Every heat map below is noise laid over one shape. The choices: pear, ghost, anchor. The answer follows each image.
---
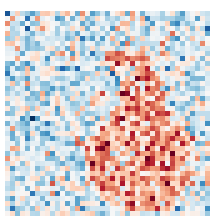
pear
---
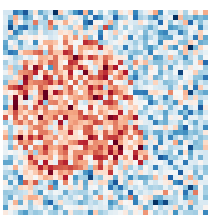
ghost
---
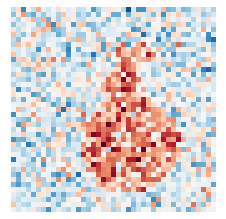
pear
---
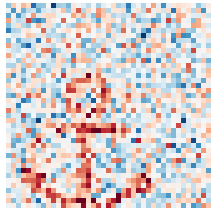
anchor
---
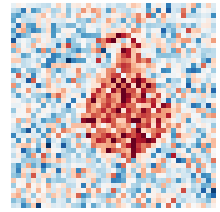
pear
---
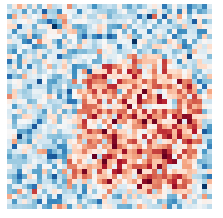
ghost
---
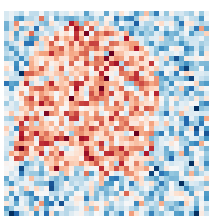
ghost
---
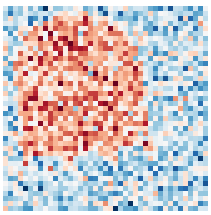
ghost
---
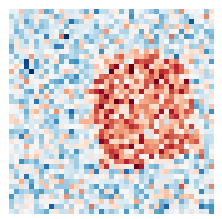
ghost
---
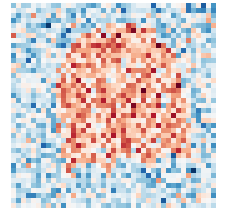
ghost
